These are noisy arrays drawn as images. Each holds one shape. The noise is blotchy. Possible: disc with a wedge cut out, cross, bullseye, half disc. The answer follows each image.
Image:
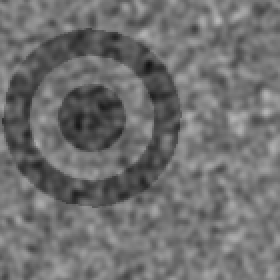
dark bullseye
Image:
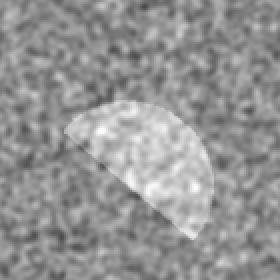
light half disc
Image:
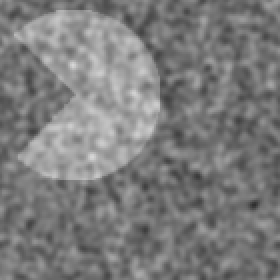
light disc with a wedge cut out
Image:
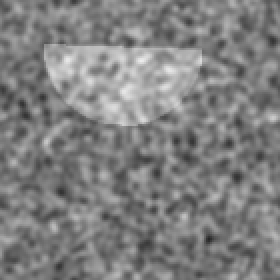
light half disc
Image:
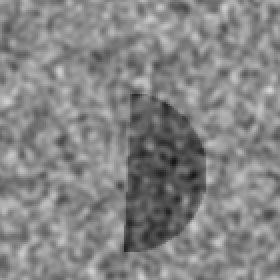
dark half disc
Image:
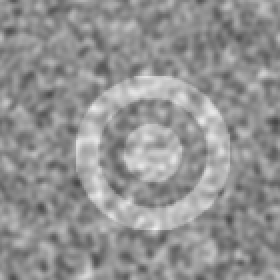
light bullseye
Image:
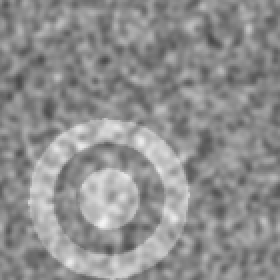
light bullseye
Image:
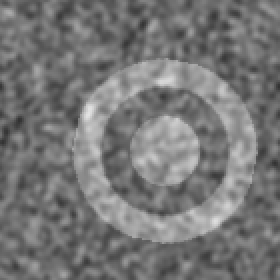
light bullseye
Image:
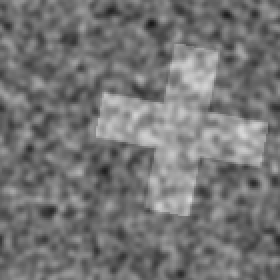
light cross
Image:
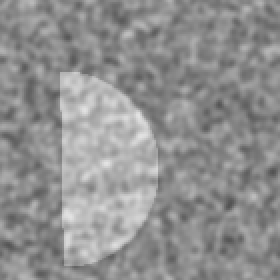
light half disc
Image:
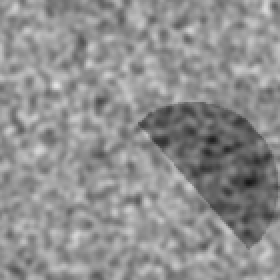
dark half disc
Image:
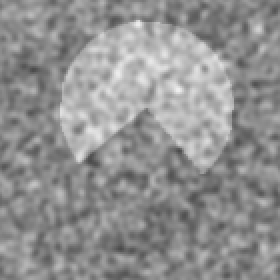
light disc with a wedge cut out
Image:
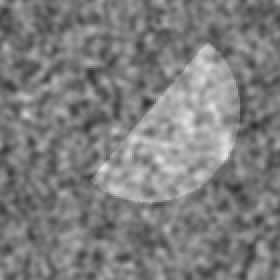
light half disc
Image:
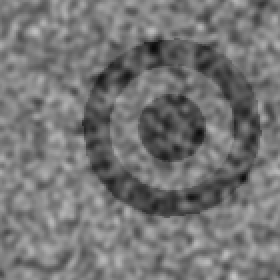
dark bullseye
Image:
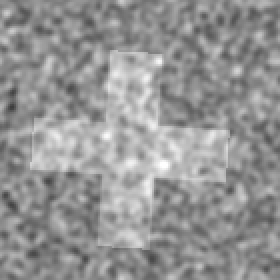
light cross
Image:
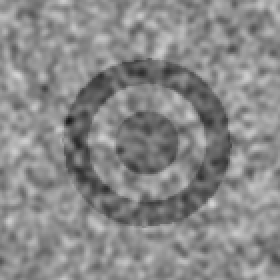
dark bullseye
